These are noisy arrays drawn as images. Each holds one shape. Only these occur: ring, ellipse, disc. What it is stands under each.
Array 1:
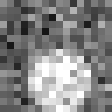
disc
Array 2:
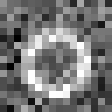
ring
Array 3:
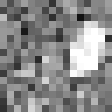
ellipse
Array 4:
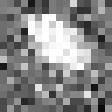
ellipse
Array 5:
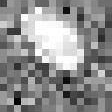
ellipse
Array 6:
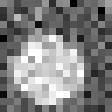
disc
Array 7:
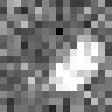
ellipse
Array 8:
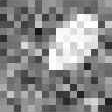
ellipse
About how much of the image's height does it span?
half
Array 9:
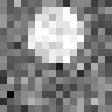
disc
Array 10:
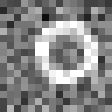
ring
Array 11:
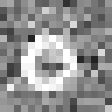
ring
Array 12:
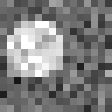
disc
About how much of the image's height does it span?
half
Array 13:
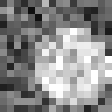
disc
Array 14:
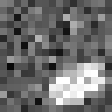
ellipse
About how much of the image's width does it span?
half
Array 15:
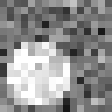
disc
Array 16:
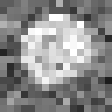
disc
